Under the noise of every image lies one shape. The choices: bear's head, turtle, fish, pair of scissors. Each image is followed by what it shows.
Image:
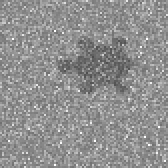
dark turtle
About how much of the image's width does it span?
half
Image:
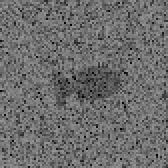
dark fish, centre
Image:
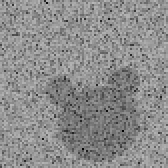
dark bear's head
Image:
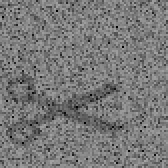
dark pair of scissors
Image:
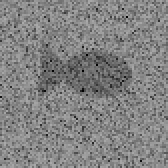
dark fish
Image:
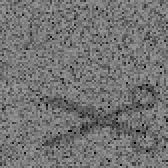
dark pair of scissors
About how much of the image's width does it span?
two thirds
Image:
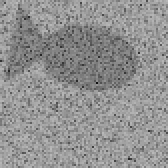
dark fish
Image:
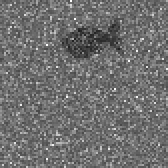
dark fish, top middle
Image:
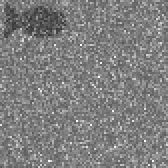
dark fish, top left
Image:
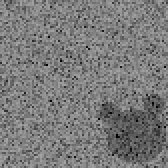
dark bear's head, bottom right
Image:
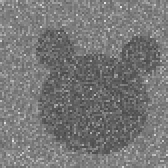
dark bear's head
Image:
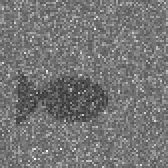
dark fish
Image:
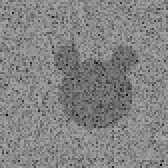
dark bear's head
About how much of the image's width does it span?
half
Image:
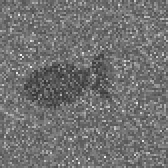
dark fish
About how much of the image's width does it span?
half
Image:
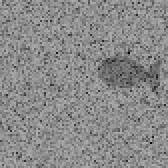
dark fish, middle right
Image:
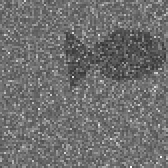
dark fish
